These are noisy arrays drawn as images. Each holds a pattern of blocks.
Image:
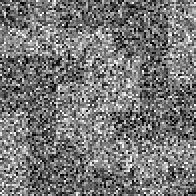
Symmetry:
the same after a half turn
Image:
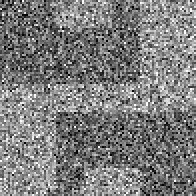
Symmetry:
the same after a half turn
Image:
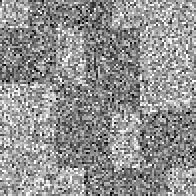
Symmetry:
the same after a half turn
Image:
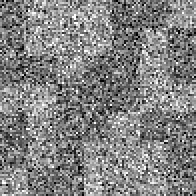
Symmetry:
the same after a half turn
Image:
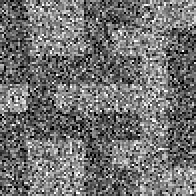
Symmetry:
top and bottom mirror each other
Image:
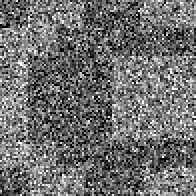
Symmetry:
top and bottom mirror each other
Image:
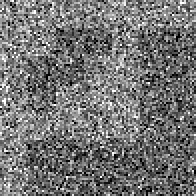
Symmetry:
mirrored about the diagonal from the top left
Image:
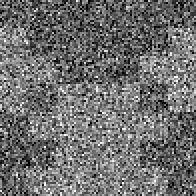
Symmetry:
left and right mirror each other
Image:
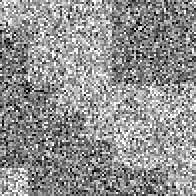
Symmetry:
mirrored about the diagonal from the bottom left
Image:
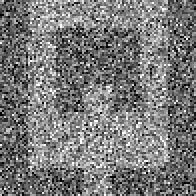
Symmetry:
left and right mirror each other
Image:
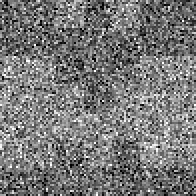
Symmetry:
left and right mirror each other
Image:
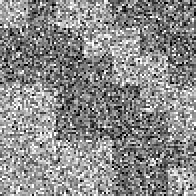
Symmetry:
mirrored about the diagonal from the bottom left
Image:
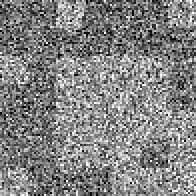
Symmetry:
mirrored about the diagonal from the top left
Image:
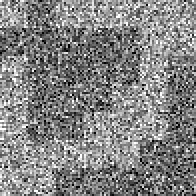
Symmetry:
mirrored about the diagonal from the top left
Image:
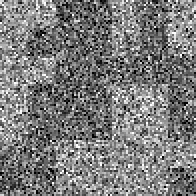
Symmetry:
no symmetry
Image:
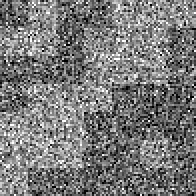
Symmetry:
mirrored about the diagonal from the top left
